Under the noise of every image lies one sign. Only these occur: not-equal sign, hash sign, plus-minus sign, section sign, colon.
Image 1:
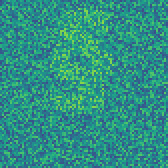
light section sign
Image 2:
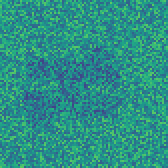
dark not-equal sign
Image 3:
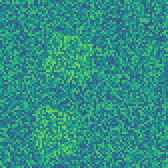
light colon
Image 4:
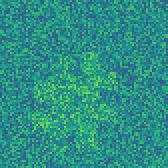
light hash sign
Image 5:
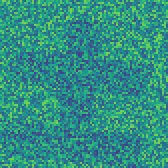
dark plus-minus sign
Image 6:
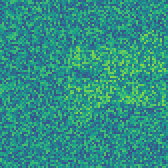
light not-equal sign
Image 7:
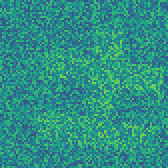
light plus-minus sign
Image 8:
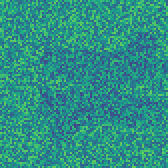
dark not-equal sign
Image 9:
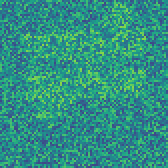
light not-equal sign
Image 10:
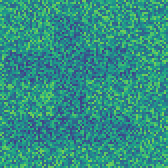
dark plus-minus sign
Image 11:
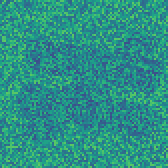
dark not-equal sign
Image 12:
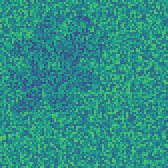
dark hash sign
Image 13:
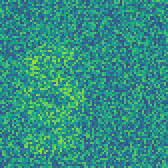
light section sign
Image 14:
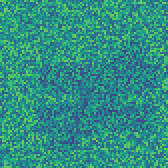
dark not-equal sign
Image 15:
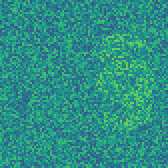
light section sign
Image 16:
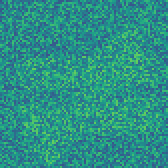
light not-equal sign
